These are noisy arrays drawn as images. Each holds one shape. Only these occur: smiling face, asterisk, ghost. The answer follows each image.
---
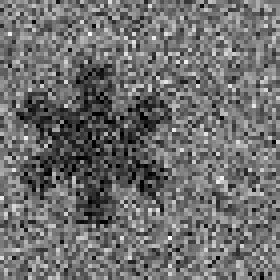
asterisk
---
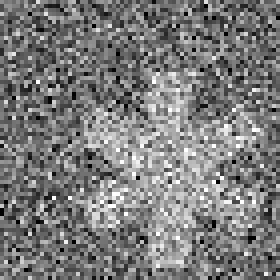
asterisk
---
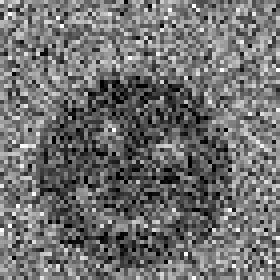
smiling face
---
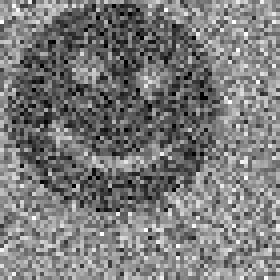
smiling face
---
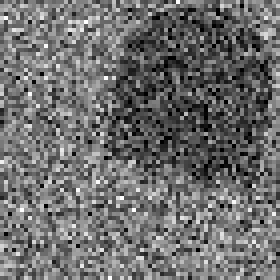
ghost
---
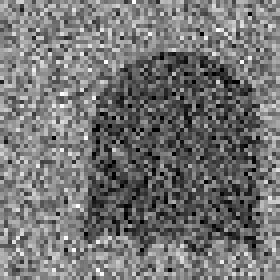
ghost
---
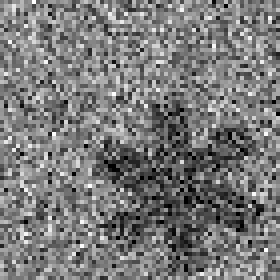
asterisk
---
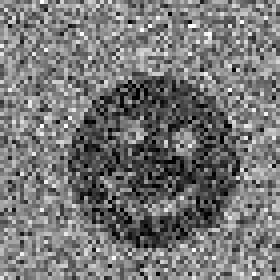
smiling face
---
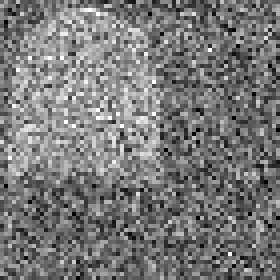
ghost
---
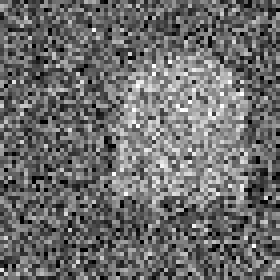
ghost
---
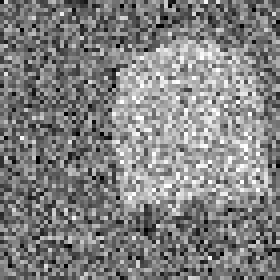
ghost
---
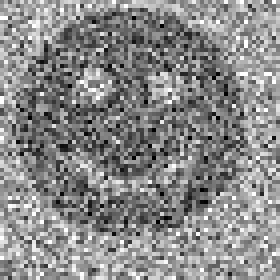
smiling face
